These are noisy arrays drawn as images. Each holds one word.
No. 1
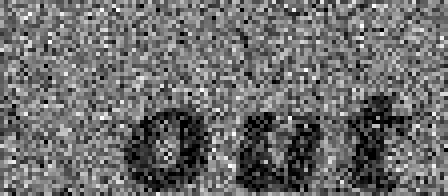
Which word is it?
out
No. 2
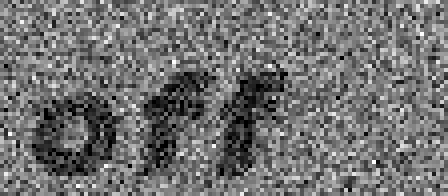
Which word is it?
off
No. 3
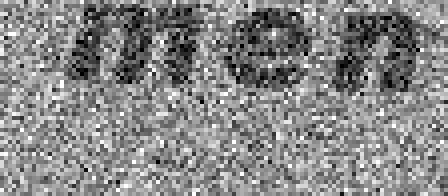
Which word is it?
men
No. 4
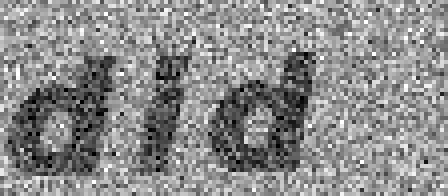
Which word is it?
did
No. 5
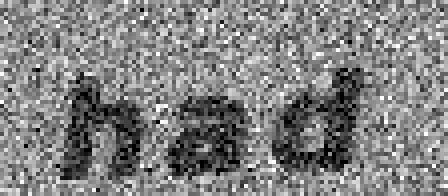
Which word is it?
had
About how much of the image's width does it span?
two thirds
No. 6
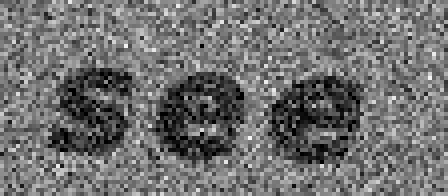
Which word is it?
see
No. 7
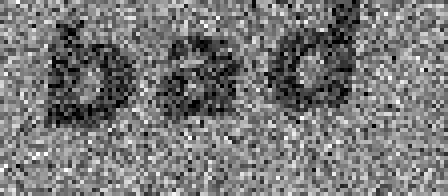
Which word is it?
bad
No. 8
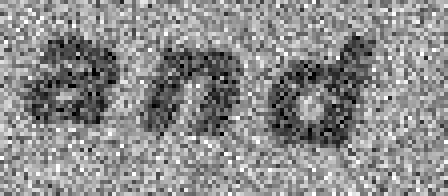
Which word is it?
and
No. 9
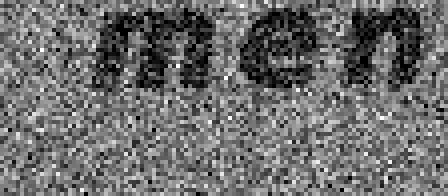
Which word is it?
men
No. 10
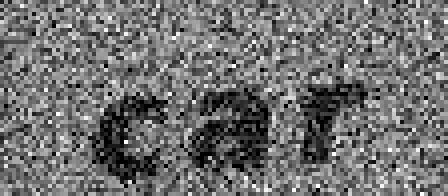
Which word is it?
car
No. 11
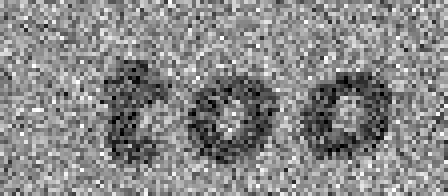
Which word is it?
too
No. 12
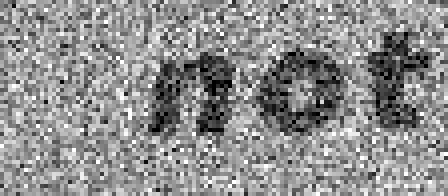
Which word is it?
not
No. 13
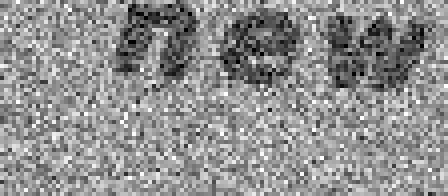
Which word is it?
new
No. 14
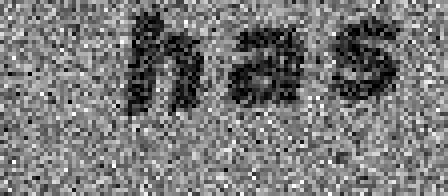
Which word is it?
has
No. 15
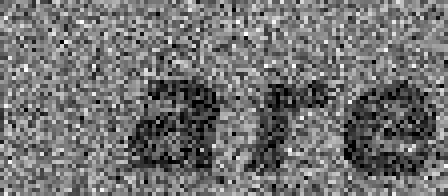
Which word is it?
are
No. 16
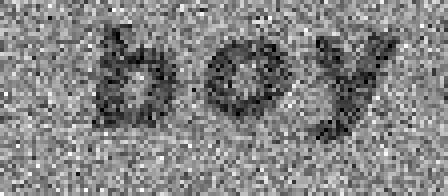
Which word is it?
boy
